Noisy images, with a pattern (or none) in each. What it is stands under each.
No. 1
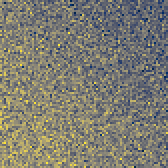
a smooth slope
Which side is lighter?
bottom left
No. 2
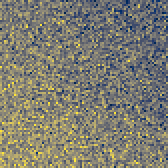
a smooth slope
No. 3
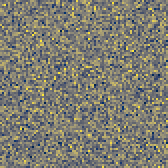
only noise
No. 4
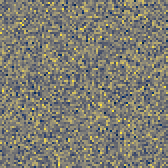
only noise
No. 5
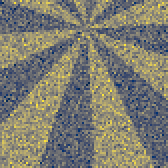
spokes from one point
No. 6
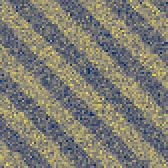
diagonal stripes
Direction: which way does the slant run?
top left to bottom right
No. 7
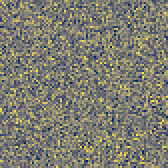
only noise
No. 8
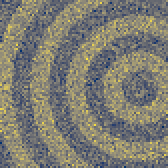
rings round one point
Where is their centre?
middle right
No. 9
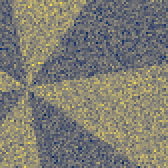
spokes from one point
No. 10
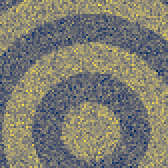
rings round one point
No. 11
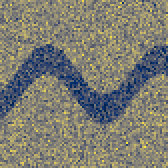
a wavy band
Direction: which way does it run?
left to right
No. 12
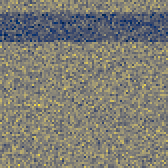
one horizontal stripe
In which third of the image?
top
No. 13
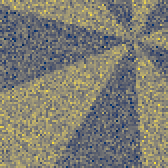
spokes from one point
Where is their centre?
top right
